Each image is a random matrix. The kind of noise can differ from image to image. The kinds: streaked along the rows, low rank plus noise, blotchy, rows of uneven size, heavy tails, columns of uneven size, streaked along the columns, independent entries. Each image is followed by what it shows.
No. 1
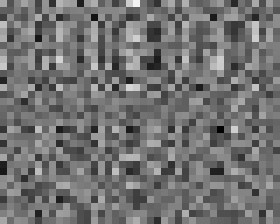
low rank plus noise
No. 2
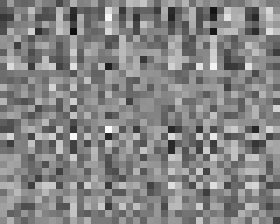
low rank plus noise
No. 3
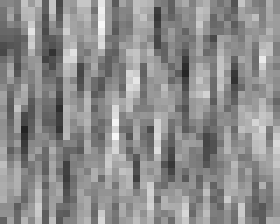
streaked along the columns
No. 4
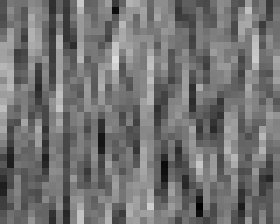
streaked along the columns
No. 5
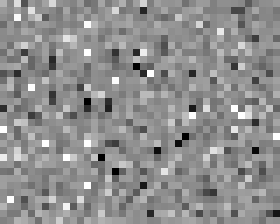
heavy tails
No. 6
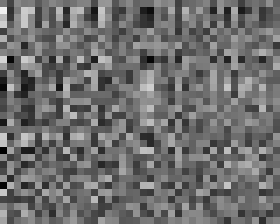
low rank plus noise
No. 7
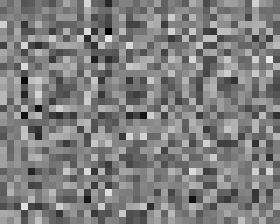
low rank plus noise
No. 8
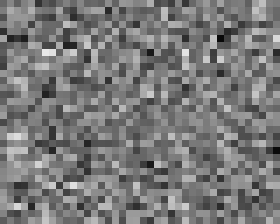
low rank plus noise
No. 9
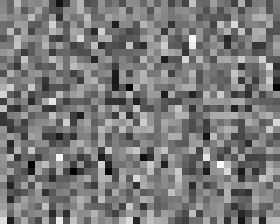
low rank plus noise
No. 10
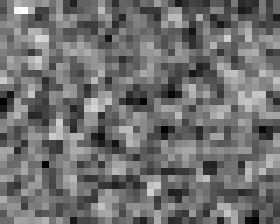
blotchy
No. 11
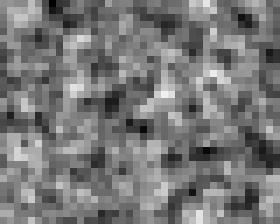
blotchy
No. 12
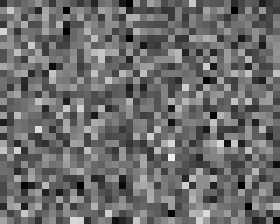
independent entries
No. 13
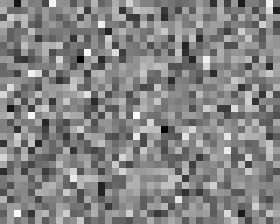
independent entries
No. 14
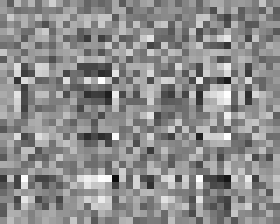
low rank plus noise
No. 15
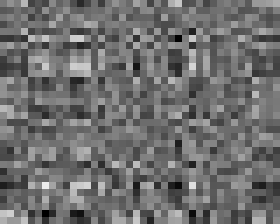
low rank plus noise
